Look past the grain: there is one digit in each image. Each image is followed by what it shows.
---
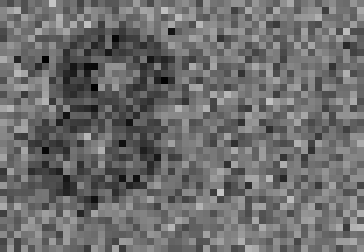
8
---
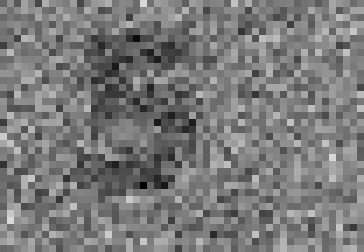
5
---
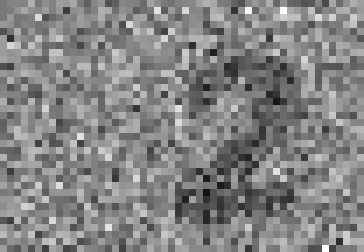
2
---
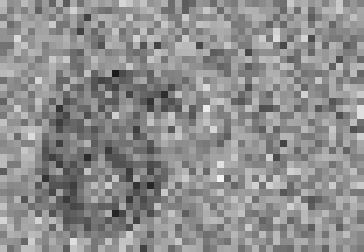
6
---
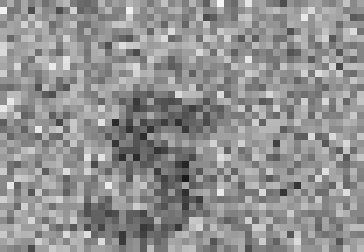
5
